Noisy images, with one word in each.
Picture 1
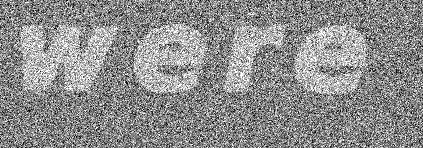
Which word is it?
were
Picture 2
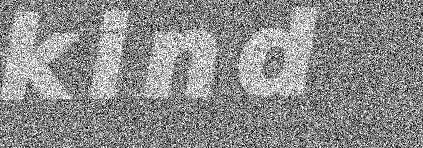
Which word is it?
kind
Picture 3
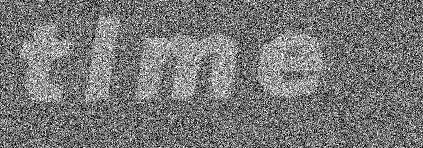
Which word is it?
time
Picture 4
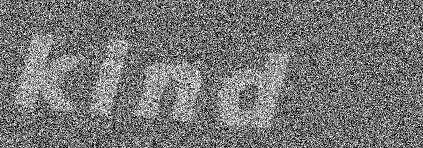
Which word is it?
kind
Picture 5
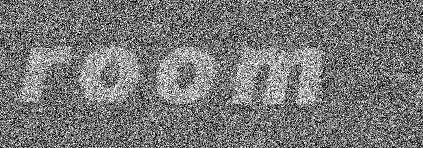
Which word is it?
room
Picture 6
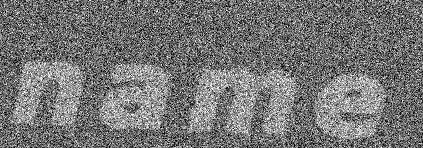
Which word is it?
name
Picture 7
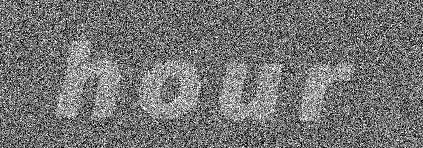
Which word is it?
hour
